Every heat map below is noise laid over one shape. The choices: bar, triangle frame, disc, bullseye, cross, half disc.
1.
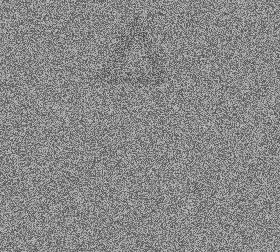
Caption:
dark triangle frame, top middle
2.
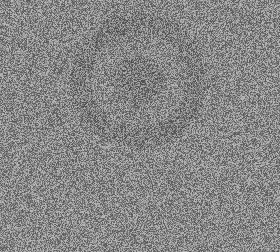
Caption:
dark bullseye
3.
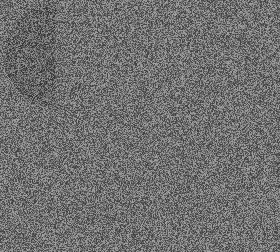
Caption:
dark half disc, top left
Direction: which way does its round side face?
left
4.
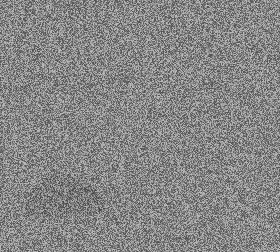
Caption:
dark half disc, bottom left
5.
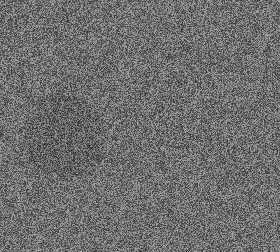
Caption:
dark disc, middle left
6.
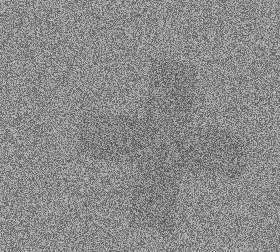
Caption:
dark cross
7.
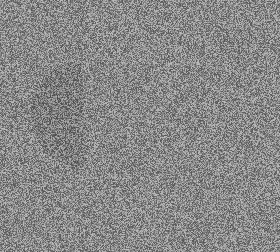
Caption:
dark half disc, middle left
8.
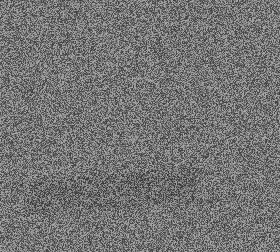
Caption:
dark bar
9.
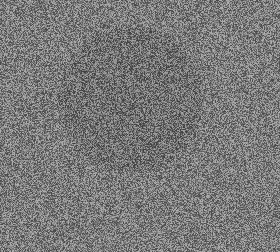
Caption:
dark disc
